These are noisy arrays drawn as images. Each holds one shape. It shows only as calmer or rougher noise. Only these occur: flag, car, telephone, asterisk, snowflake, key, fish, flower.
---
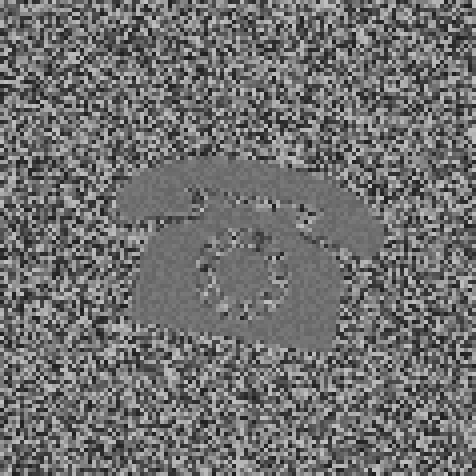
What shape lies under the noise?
telephone
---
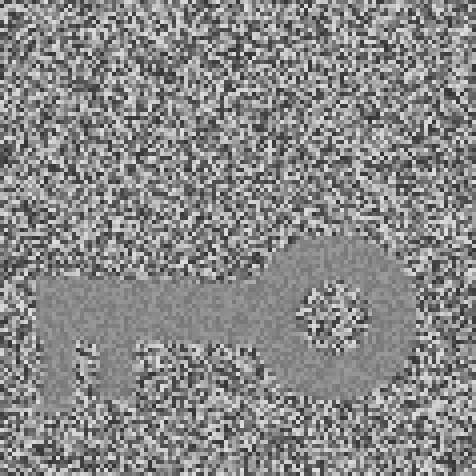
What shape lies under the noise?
key
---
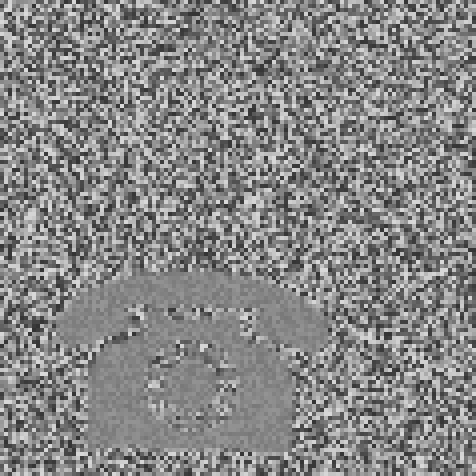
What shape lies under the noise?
telephone
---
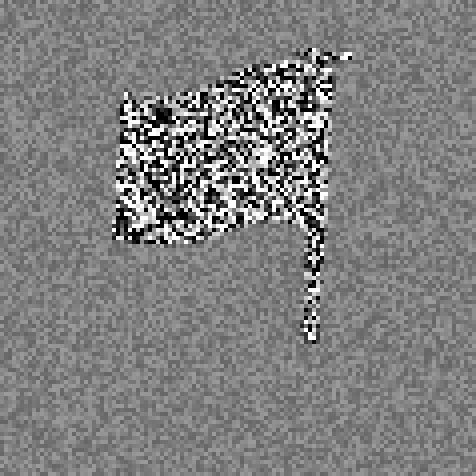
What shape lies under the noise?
flag
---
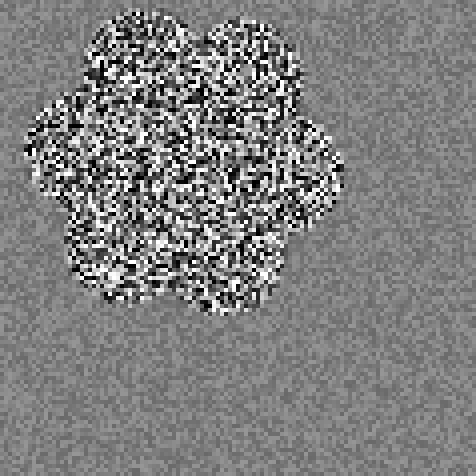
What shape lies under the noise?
flower
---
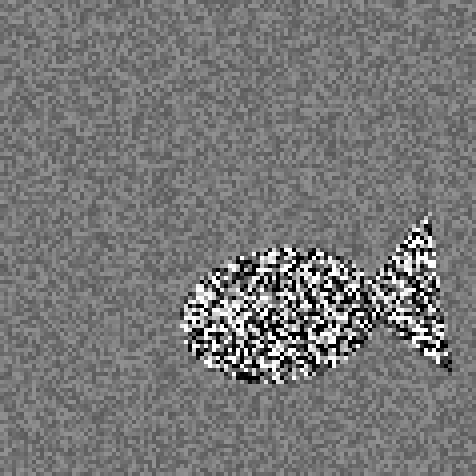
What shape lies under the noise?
fish
